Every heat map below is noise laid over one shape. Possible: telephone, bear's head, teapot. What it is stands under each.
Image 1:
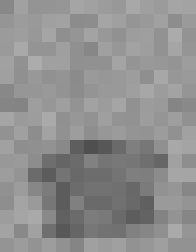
telephone
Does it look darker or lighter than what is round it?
darker
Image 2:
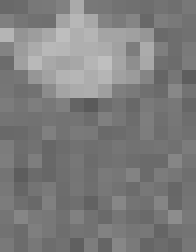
teapot
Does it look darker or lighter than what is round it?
lighter
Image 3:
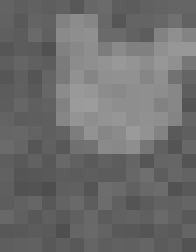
bear's head
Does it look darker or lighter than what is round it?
lighter
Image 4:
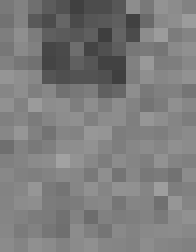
telephone
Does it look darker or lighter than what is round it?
darker
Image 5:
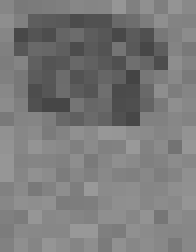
telephone
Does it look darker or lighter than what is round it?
darker
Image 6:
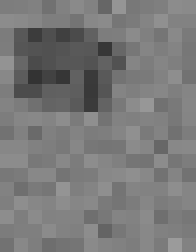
telephone
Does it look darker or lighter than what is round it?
darker
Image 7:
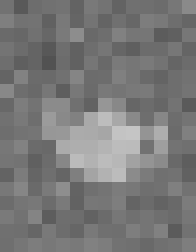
teapot
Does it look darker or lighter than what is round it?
lighter
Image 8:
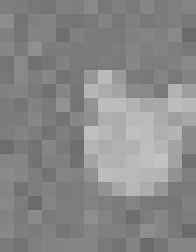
bear's head
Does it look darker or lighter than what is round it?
lighter
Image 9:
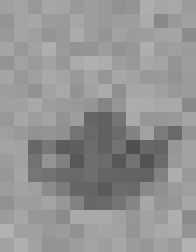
teapot
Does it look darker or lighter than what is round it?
darker
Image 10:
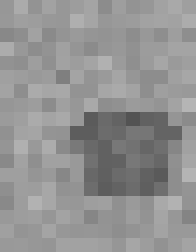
telephone
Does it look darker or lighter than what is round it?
darker
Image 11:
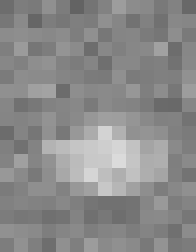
teapot
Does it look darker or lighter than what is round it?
lighter
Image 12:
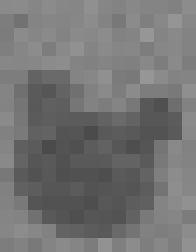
bear's head
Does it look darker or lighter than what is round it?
darker
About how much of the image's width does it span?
nearly all
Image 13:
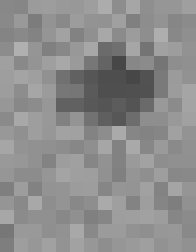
teapot
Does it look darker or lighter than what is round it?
darker
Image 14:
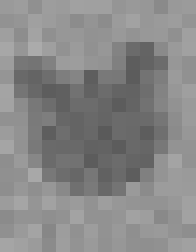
bear's head
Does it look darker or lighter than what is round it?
darker
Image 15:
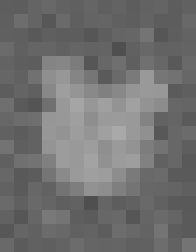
bear's head
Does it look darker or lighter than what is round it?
lighter
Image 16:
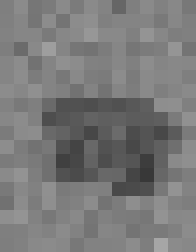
telephone
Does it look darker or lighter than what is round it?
darker
